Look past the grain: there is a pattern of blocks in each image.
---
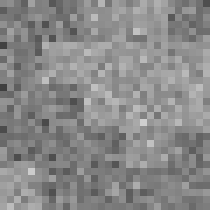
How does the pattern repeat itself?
mirrored about the diagonal from the bottom left
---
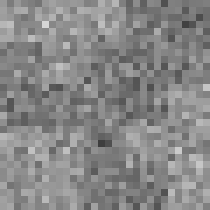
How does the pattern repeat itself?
mirrored about the diagonal from the bottom left
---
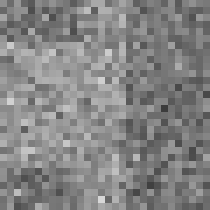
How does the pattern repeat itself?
top and bottom mirror each other
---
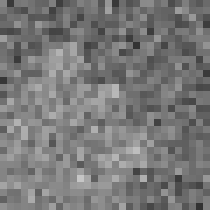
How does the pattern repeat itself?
mirrored about the diagonal from the bottom left
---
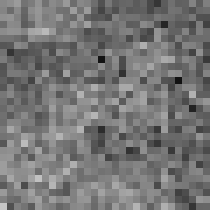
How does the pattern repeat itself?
no symmetry
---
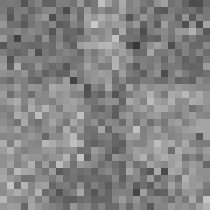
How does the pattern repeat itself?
left and right mirror each other
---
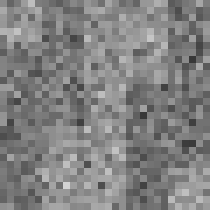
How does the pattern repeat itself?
the same after a half turn
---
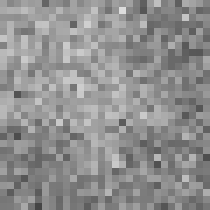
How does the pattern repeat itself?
mirrored about the diagonal from the top left
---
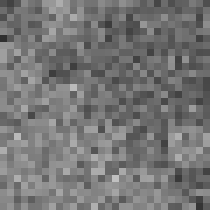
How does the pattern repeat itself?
mirrored about the diagonal from the bottom left
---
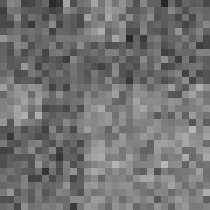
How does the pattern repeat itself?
mirrored about the diagonal from the top left
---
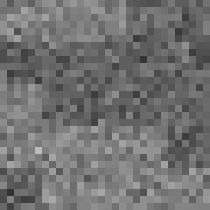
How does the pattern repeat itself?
no symmetry
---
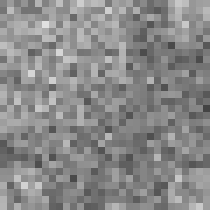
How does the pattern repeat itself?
mirrored about the diagonal from the top left
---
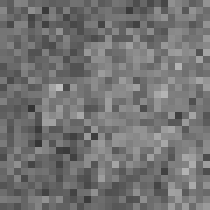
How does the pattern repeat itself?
top and bottom mirror each other
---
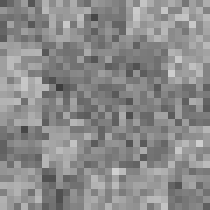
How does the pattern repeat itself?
mirrored about the diagonal from the bottom left
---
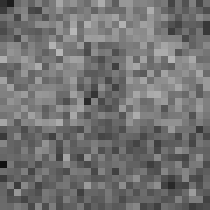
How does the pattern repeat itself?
left and right mirror each other
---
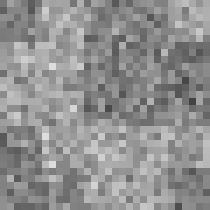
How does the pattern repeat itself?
mirrored about the diagonal from the bottom left
